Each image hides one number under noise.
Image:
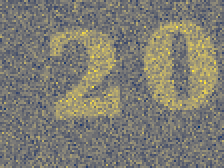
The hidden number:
20
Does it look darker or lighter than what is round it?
lighter
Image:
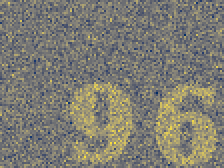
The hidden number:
96
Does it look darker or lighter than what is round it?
lighter
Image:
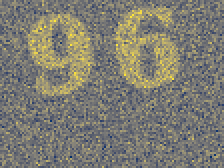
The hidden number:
96
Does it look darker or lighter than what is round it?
lighter
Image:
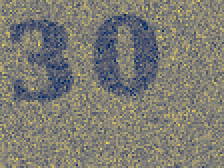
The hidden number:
30
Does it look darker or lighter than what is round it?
darker
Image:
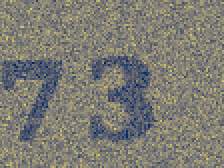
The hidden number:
73
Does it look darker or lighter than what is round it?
darker
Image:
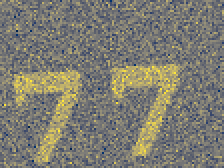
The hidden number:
77
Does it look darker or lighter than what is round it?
lighter
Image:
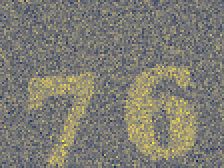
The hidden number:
76
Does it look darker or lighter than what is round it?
lighter
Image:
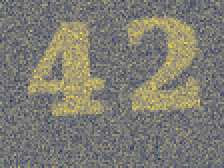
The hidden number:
42
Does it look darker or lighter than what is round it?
lighter
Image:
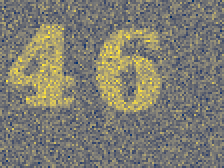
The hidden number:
46
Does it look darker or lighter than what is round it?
lighter
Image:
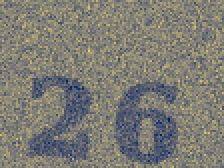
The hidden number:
26
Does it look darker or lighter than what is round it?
darker
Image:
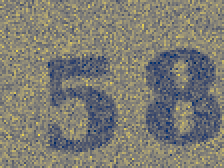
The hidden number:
58
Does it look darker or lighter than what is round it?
darker
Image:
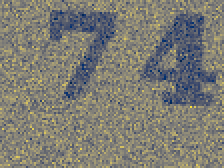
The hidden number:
74
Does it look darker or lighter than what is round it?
darker
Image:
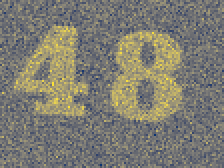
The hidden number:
48
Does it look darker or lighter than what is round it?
lighter
